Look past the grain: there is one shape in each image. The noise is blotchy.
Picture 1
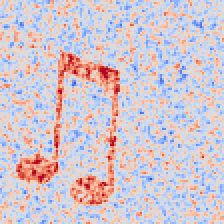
red pair of musical notes
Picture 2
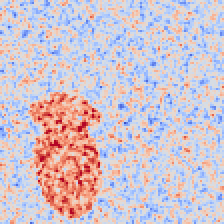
red footprint
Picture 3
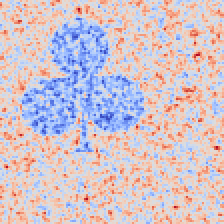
blue club
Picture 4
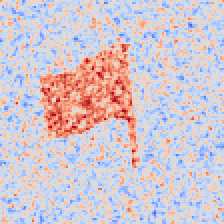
red flag
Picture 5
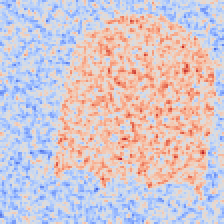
red ghost
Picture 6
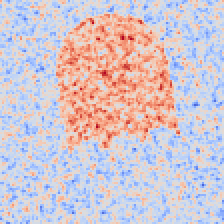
red ghost
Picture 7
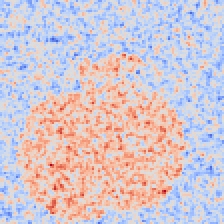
red apple
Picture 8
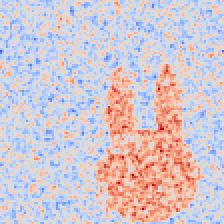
red rabbit's head
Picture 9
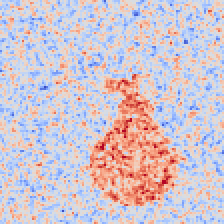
red pear
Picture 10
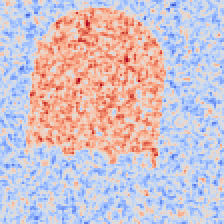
red ghost
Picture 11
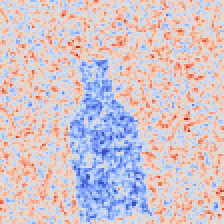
blue bottle
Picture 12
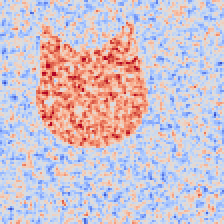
red cat's head
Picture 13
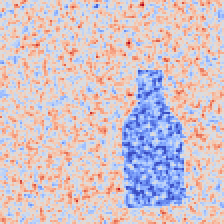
blue bottle
